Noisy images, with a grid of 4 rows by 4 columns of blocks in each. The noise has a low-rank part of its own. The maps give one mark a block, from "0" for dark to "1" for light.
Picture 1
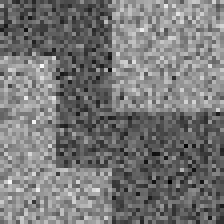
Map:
0 0 1 1
1 0 1 1
1 0 0 0
1 1 0 0
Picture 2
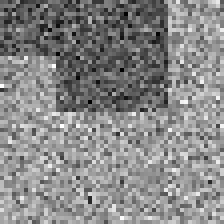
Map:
0 0 0 1
1 0 0 1
1 1 1 1
1 1 1 1
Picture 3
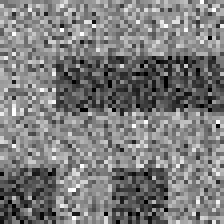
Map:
1 1 1 1
1 0 0 0
1 1 1 1
0 1 0 1
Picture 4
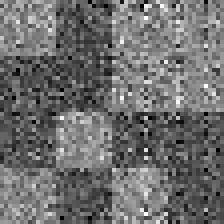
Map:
1 0 1 1
0 0 1 1
0 1 0 0
1 0 1 0
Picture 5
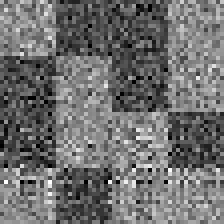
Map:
1 0 0 1
0 1 0 1
0 1 1 0
1 0 1 1
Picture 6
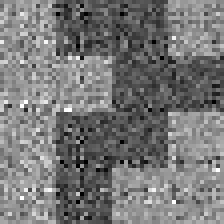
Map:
1 0 0 1
1 1 0 0
1 0 0 1
1 0 1 1
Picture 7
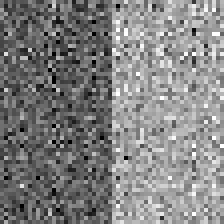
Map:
0 0 1 1
0 0 1 1
0 0 1 1
0 0 1 1
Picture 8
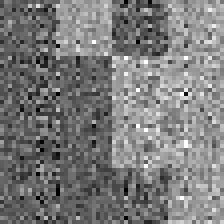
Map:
0 1 0 1
0 0 1 1
0 0 1 1
0 0 0 1
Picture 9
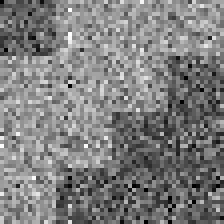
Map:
0 1 1 1
1 1 1 0
1 1 0 0
1 0 0 0
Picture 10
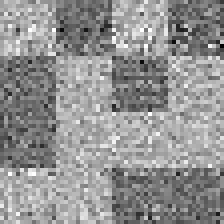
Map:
1 0 1 0
0 1 0 1
0 1 1 1
1 1 0 0
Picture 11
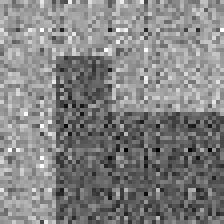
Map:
1 1 1 1
1 0 1 1
1 0 0 0
1 0 0 0
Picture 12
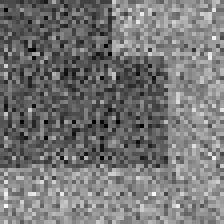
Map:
0 0 1 1
0 0 0 1
0 0 0 1
1 1 1 1
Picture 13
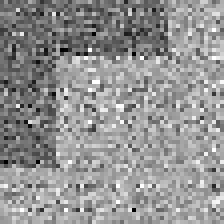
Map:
0 0 0 1
0 1 1 1
0 1 1 1
1 1 1 1
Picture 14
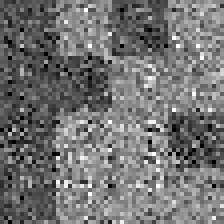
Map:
0 1 0 1
0 0 1 1
0 1 1 0
0 1 1 1
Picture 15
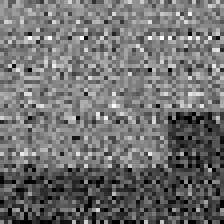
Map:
1 1 1 1
1 1 1 1
1 1 1 0
0 0 0 0
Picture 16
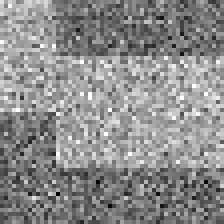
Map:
1 0 0 0
1 1 1 1
0 1 1 1
0 0 0 0
